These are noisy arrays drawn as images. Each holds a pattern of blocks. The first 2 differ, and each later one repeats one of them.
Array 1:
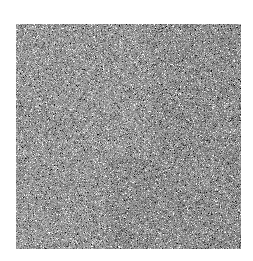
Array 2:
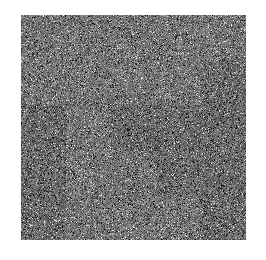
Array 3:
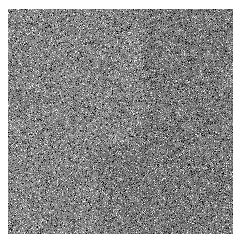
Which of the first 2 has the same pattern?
1
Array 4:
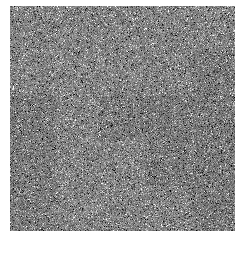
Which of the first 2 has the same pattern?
2
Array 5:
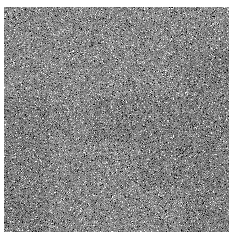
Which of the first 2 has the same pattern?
2
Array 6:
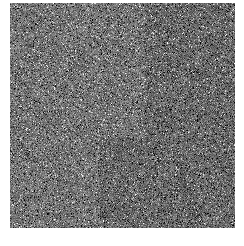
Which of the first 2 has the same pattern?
1
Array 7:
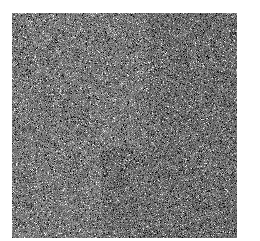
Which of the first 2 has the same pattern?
1
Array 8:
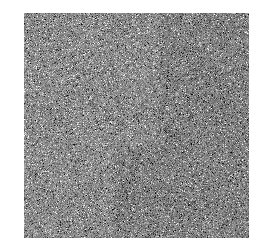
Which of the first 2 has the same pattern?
1
